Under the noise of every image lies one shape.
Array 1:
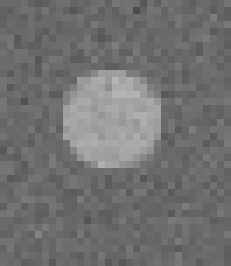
light disc, centre
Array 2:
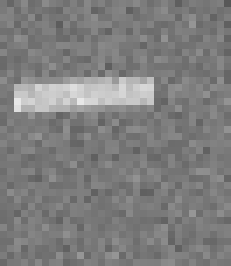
light bar
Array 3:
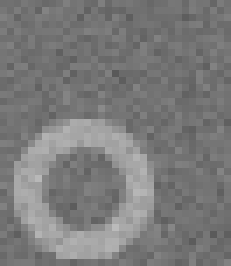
light ring
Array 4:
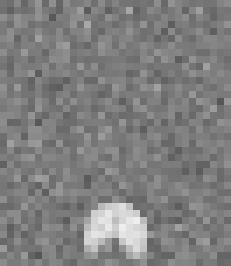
light disc with a wedge cut out, bottom middle
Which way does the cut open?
down
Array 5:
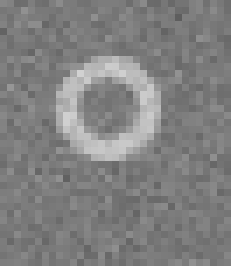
light ring
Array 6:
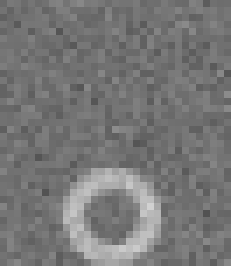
light ring, bottom middle
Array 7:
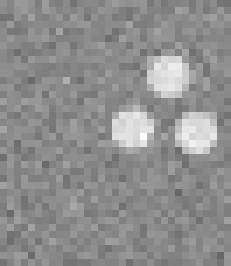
light three dots
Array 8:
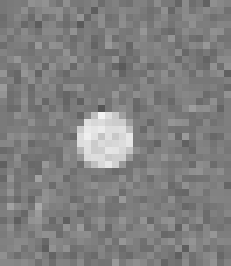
light disc, centre
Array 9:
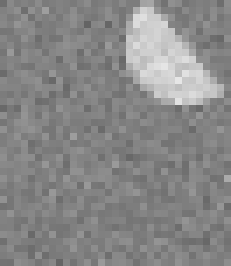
light half disc, top right
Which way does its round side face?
down and left
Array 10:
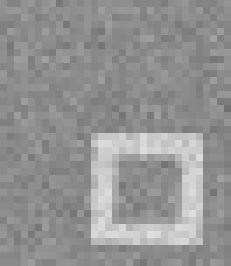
light square frame
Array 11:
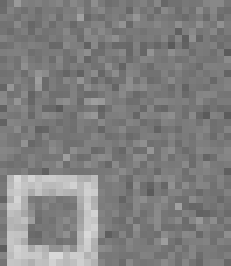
light square frame, bottom left
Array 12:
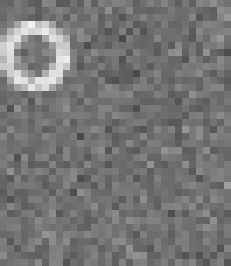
light ring, top left
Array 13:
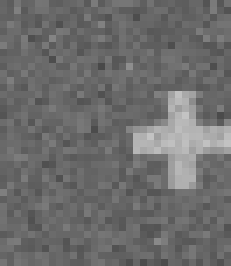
light cross, middle right
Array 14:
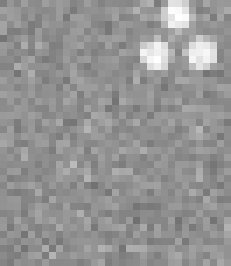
light three dots, top right
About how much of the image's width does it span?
a third
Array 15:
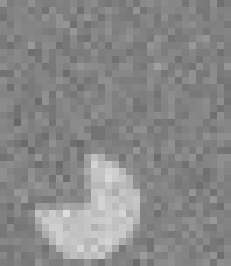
light disc with a wedge cut out
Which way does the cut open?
up and left
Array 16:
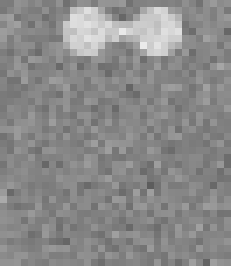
light dumbbell
